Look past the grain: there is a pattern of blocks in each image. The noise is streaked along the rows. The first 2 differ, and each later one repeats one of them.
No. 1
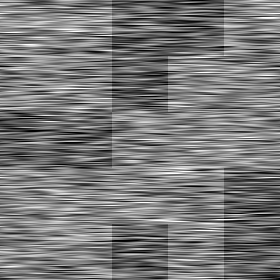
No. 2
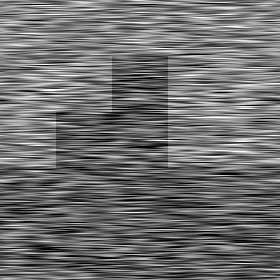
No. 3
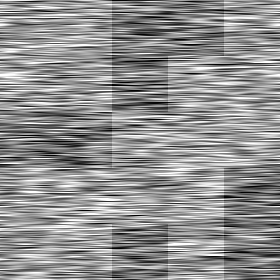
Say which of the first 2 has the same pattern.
1
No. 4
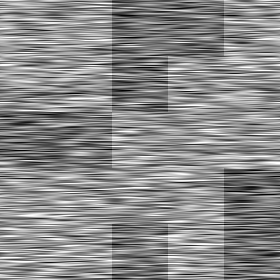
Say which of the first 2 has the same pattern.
1
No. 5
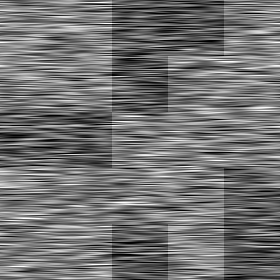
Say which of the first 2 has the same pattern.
1
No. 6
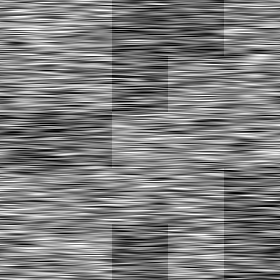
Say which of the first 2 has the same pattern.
1
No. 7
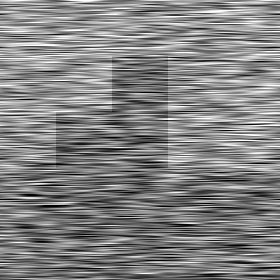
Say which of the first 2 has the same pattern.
2
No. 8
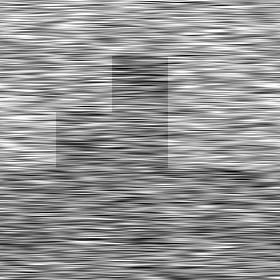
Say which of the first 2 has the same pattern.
2
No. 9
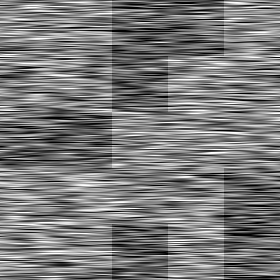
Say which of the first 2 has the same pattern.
1
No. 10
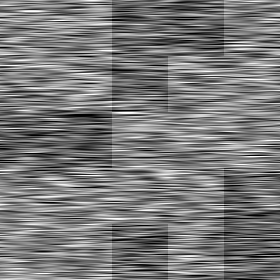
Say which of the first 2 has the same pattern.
1
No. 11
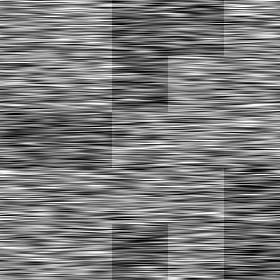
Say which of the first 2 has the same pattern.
1
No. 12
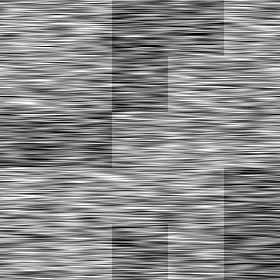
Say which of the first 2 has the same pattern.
1
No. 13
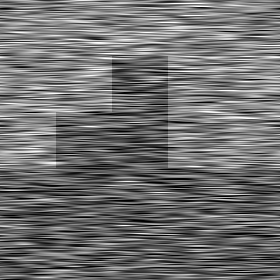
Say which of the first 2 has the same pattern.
2
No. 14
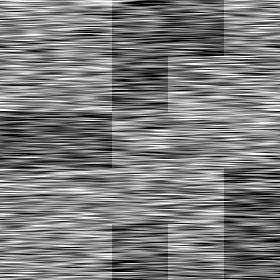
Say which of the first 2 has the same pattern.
1
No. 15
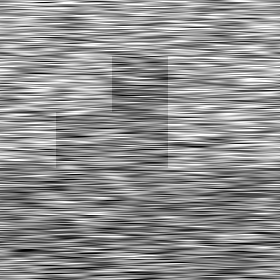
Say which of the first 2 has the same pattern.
2
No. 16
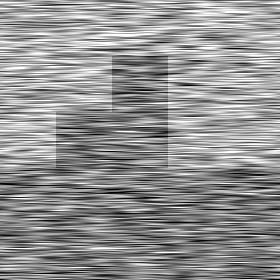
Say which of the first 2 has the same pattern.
2
